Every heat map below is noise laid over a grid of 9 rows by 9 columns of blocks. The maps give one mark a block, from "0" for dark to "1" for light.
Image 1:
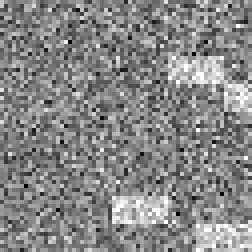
0 0 0 0 0 0 0 0 0
0 0 0 0 0 0 0 0 0
0 0 0 0 0 0 1 1 0
0 0 0 0 0 0 0 0 1
0 0 0 0 0 0 0 0 0
0 0 0 0 0 0 0 0 0
0 0 0 0 0 0 0 0 0
0 0 0 0 1 1 0 0 0
0 0 0 0 0 0 0 1 1
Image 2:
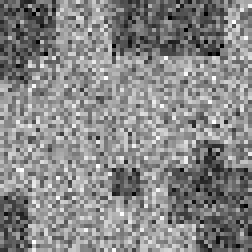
0 0 1 1 0 0 0 0 1
0 0 1 1 0 0 0 0 1
0 1 1 1 1 1 1 1 1
1 1 1 1 1 1 1 1 1
1 1 1 1 1 1 1 1 1
1 1 1 1 1 1 1 0 1
1 1 1 1 0 1 0 0 0
0 1 1 1 1 1 0 0 0
0 1 1 1 1 1 1 0 0
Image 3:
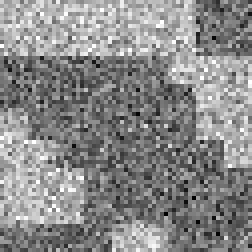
1 1 1 1 1 1 1 0 0
1 1 1 1 1 1 1 0 0
0 0 0 0 0 0 1 1 1
0 0 0 0 0 0 0 1 1
1 0 0 0 0 0 0 1 1
1 1 0 0 0 0 0 0 1
1 1 1 0 0 0 0 0 0
1 1 1 0 0 0 0 0 0
0 0 0 0 1 1 0 0 0
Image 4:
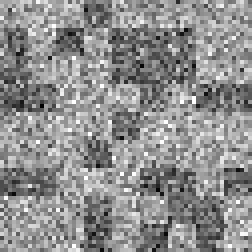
1 1 1 0 1 1 1 1 1
0 1 0 1 0 0 0 1 1
0 1 1 1 0 0 0 1 1
0 0 1 1 1 0 1 0 0
1 1 1 1 0 1 1 1 1
1 1 1 0 1 1 1 1 1
0 0 1 1 1 0 0 1 0
1 1 1 0 1 1 0 0 1
1 1 1 0 1 0 1 0 1
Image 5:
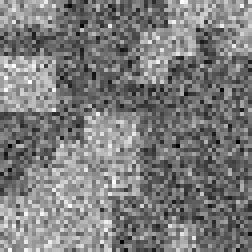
1 1 0 0 0 0 1 1 1
0 0 0 0 0 1 1 0 1
1 1 0 0 0 1 0 0 0
1 1 0 0 0 0 0 0 0
0 0 0 1 1 0 0 0 0
0 0 1 1 1 0 0 0 0
0 1 1 1 1 0 0 0 0
1 1 1 1 0 0 0 0 0
1 1 1 1 0 0 1 0 0
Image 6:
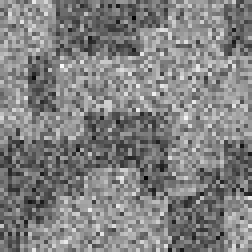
1 1 0 0 0 0 1 1 0
1 1 0 0 0 1 1 1 0
1 0 1 1 1 1 1 1 1
1 0 1 1 1 1 1 1 1
1 1 1 0 0 0 1 1 1
0 0 0 0 0 0 1 1 0
0 0 0 1 1 0 1 0 0
0 0 1 1 1 1 0 0 1
0 1 1 1 1 1 0 0 1
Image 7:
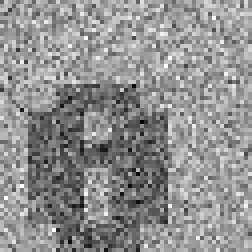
1 1 1 1 1 1 1 1 1
1 1 1 1 1 1 1 1 1
1 1 1 1 1 1 1 1 1
1 1 0 0 0 1 1 1 1
1 0 0 1 0 0 1 1 1
1 0 0 0 0 0 1 1 1
1 0 0 1 0 0 1 1 1
1 0 0 1 0 0 1 1 1
1 1 0 0 0 1 1 1 1
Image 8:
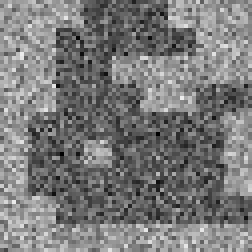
1 1 1 0 0 0 1 1 1
1 1 0 0 0 0 0 1 1
1 1 0 0 1 1 1 1 1
1 1 0 0 0 1 1 0 0
1 0 0 0 0 0 0 0 1
1 0 0 1 0 0 0 0 1
1 0 0 0 0 0 0 0 1
1 1 0 0 0 0 0 0 0
1 1 1 1 1 1 1 1 1
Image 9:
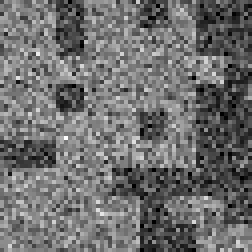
1 1 0 1 1 0 1 0 0
1 1 0 1 1 1 1 0 0
1 1 1 1 1 1 1 1 0
1 1 0 1 1 1 1 0 0
1 1 1 1 1 0 1 0 0
0 0 1 1 1 1 1 0 0
1 1 1 1 0 0 0 0 0
1 1 1 1 1 0 1 1 0
1 1 1 1 1 0 0 1 1
